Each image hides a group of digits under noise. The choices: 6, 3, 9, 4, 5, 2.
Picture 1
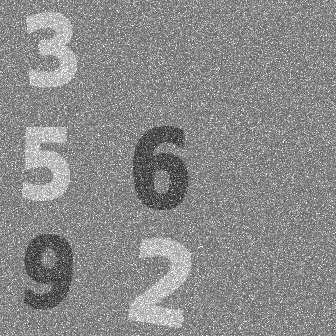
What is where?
top left: light 3; middle left: light 5; centre: dark 6; bottom left: dark 9; bottom middle: light 2
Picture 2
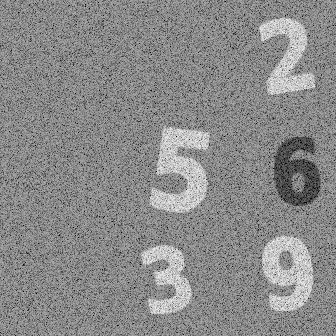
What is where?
top right: light 2; centre: light 5; middle right: dark 6; bottom middle: light 3; bottom right: light 9
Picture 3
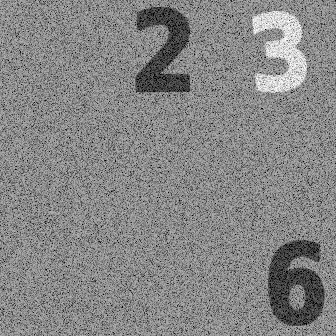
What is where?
top middle: dark 2; top right: light 3; bottom right: dark 6
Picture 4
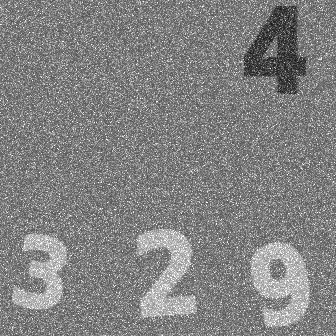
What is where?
top right: dark 4; bottom left: light 3; bottom middle: light 2; bottom right: light 9
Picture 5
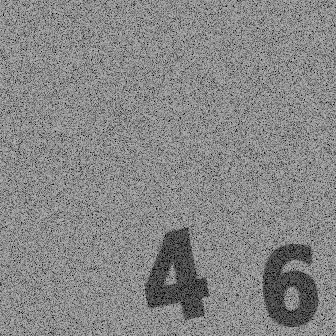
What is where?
bottom middle: dark 4; bottom right: dark 6
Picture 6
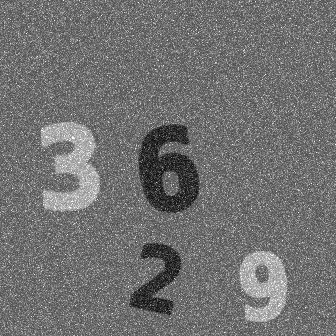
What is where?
middle left: light 3; centre: dark 6; bottom middle: dark 2; bottom right: light 9
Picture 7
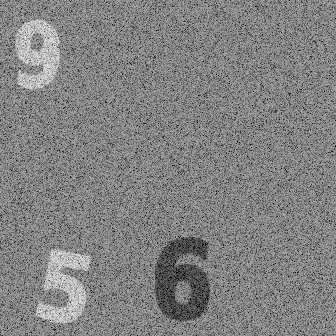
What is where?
top left: light 9; bottom left: light 5; bottom middle: dark 6
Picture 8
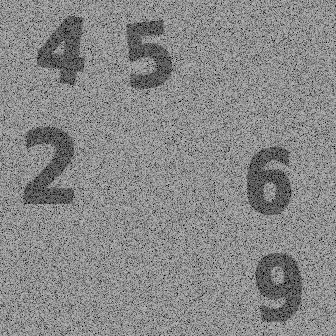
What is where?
top left: dark 4; top middle: dark 5; middle left: dark 2; middle right: dark 6; bottom right: dark 9
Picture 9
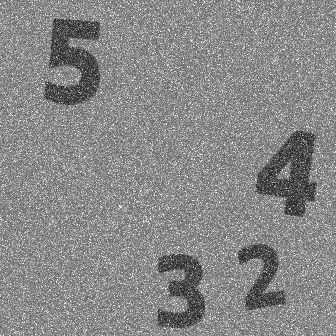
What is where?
top left: dark 5; middle right: dark 4; bottom middle: dark 3; bottom right: dark 2
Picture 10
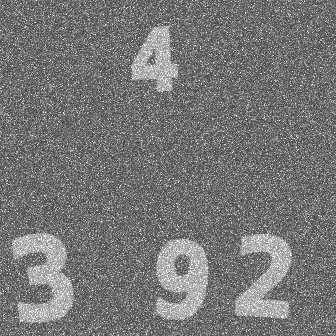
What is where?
top middle: light 4; bottom left: light 3; bottom middle: light 9; bottom right: light 2
